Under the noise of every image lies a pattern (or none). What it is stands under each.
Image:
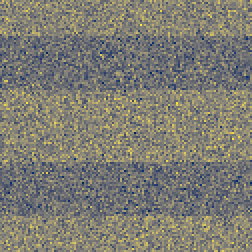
horizontal stripes
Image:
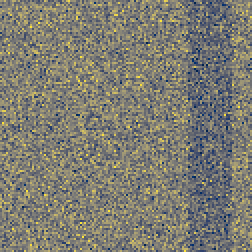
one vertical stripe
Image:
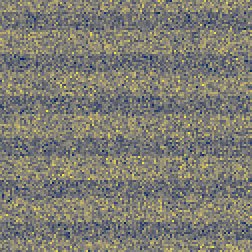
horizontal stripes
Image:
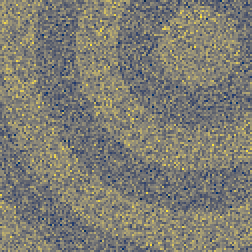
rings round one point
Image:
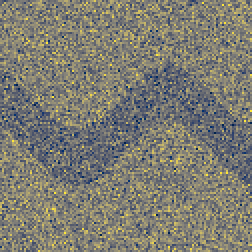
a wavy band
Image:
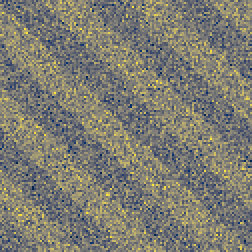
diagonal stripes
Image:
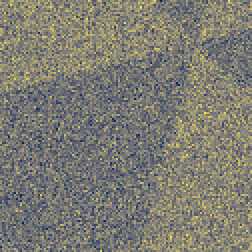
spokes from one point
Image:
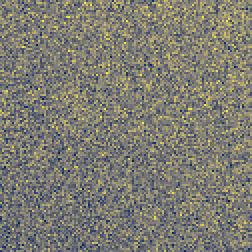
a smooth slope
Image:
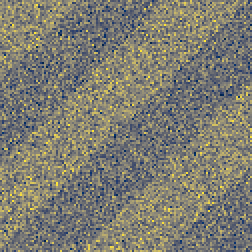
diagonal stripes
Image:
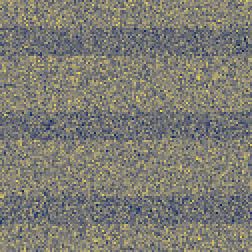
horizontal stripes
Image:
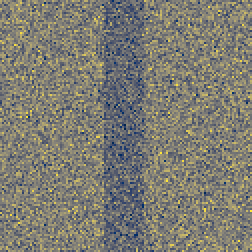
one vertical stripe
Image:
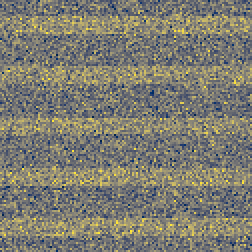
horizontal stripes
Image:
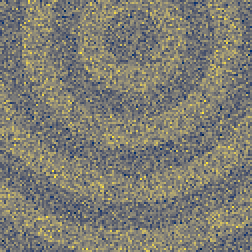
rings round one point
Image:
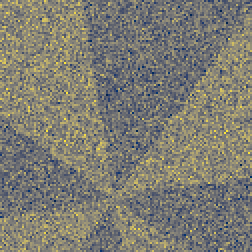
spokes from one point
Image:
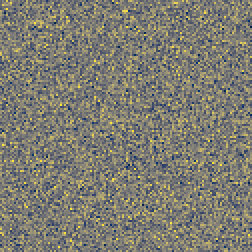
only noise
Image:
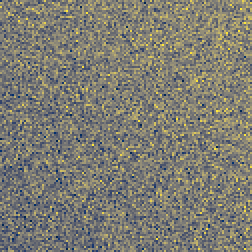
a smooth slope
